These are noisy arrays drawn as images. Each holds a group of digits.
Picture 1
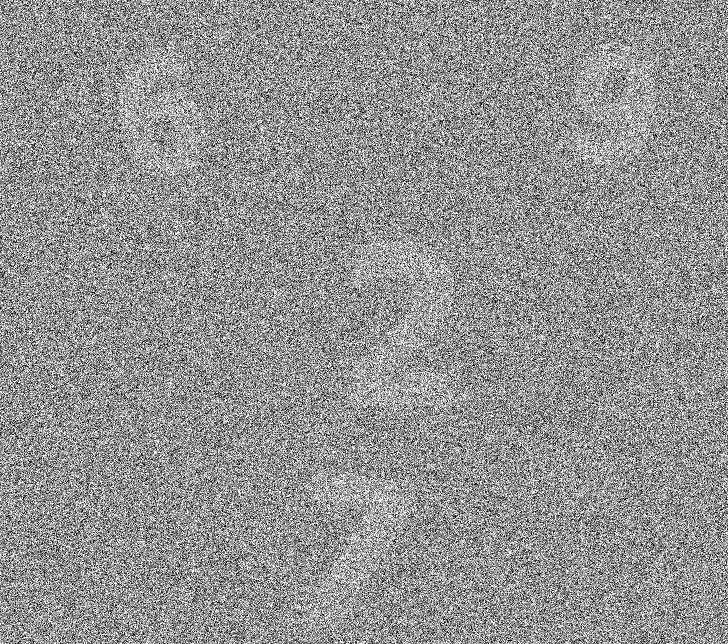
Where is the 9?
top right
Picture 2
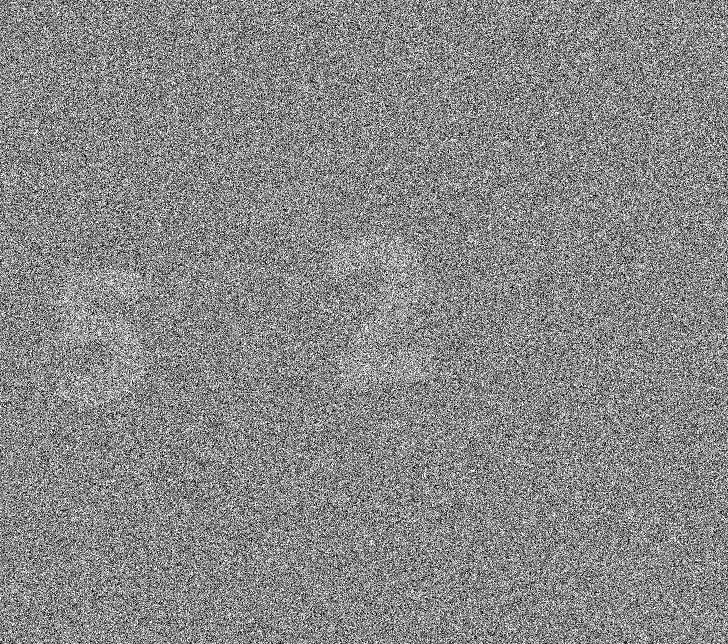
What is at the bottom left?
nothing
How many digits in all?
2
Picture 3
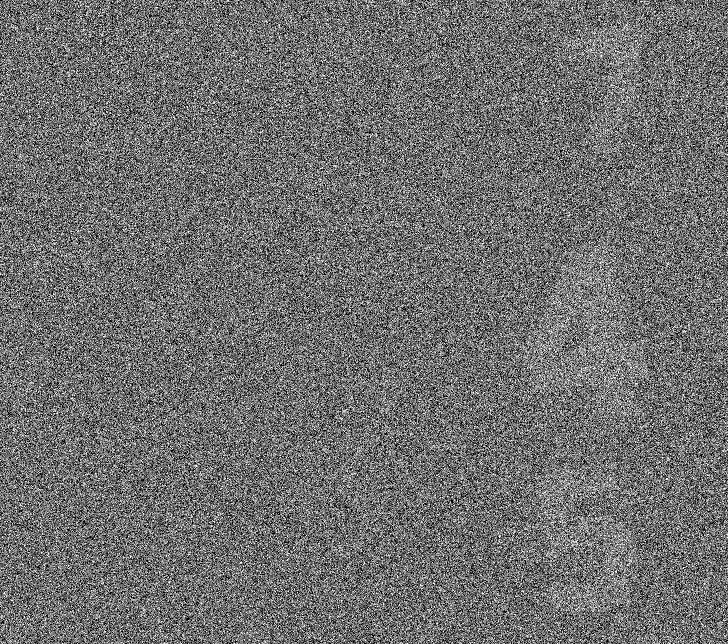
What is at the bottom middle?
nothing
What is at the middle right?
4
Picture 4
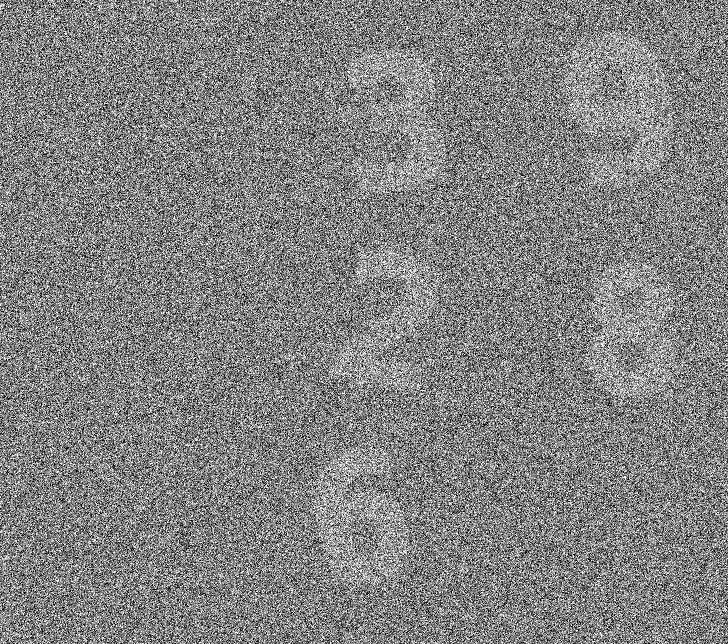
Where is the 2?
centre
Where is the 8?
middle right
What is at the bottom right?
nothing
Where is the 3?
top middle
